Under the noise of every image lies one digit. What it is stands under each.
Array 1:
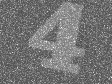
4
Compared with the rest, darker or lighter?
lighter
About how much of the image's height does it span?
nearly all
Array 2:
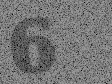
6
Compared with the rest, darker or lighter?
darker
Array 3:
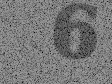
6
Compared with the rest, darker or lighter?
darker
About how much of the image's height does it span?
two thirds
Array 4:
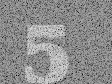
5
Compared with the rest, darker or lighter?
lighter
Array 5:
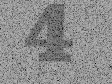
4
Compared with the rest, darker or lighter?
darker
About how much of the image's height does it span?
two thirds
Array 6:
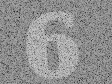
6
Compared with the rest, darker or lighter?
lighter
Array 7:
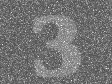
3
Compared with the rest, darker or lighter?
lighter
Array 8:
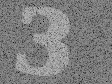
3
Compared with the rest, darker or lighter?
lighter
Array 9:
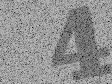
4
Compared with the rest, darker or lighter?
darker
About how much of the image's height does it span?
nearly all
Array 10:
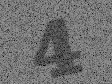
4
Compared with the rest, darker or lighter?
darker
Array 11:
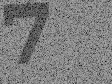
7
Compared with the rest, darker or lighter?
darker
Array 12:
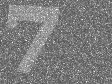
7
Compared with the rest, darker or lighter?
lighter
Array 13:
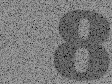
8
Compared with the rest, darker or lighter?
darker
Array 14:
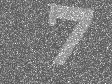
7
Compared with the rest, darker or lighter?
lighter
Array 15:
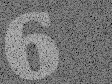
6
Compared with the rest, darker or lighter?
lighter
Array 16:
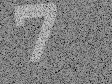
7
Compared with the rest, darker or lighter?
lighter
